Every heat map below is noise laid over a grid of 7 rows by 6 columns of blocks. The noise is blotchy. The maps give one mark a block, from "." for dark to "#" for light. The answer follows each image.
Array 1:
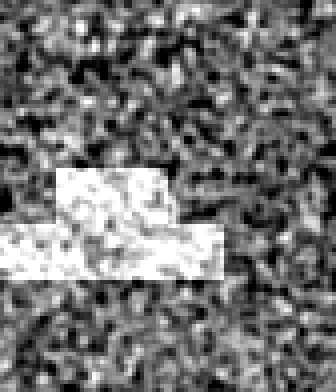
......
......
......
.##...
####..
......
......
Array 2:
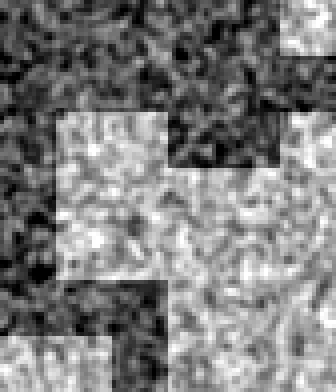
.....#
......
.##..#
.#####
.#####
...###
##.###
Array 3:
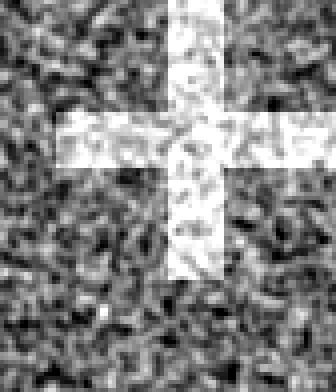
...#..
...#..
.#####
...#..
...#..
......
......
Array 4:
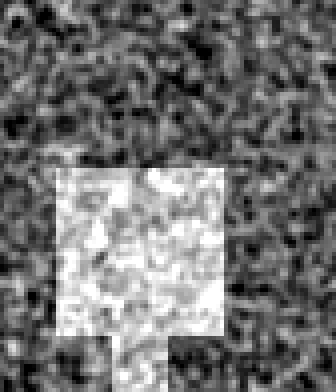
......
......
......
.###..
.###..
.###..
..#...
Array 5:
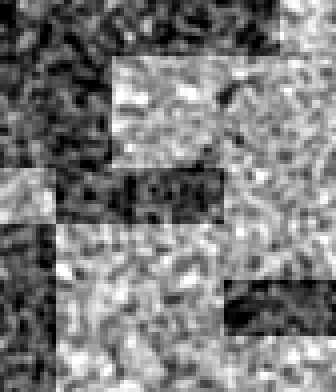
.....#
..####
..####
#...##
.#####
.###..
.#####
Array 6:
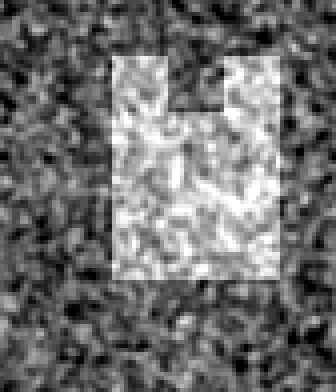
......
..#.#.
..###.
..###.
..###.
......
......
